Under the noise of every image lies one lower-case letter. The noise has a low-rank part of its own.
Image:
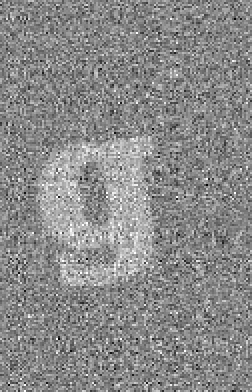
g
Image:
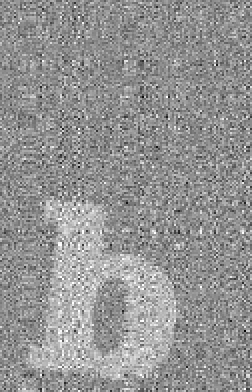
b
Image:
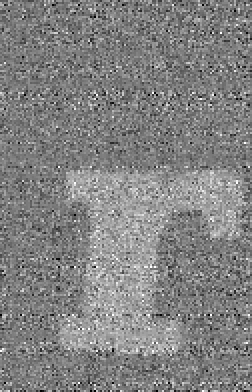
r
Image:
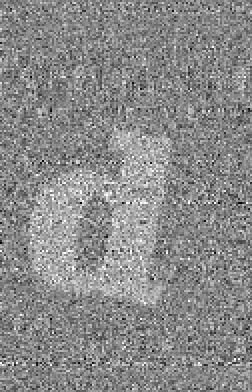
d
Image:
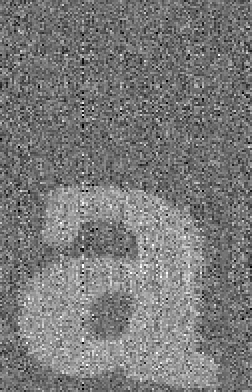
a
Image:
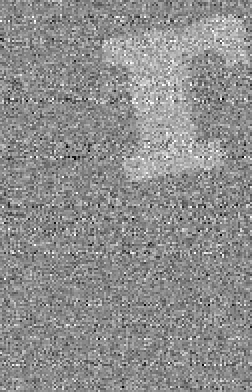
r
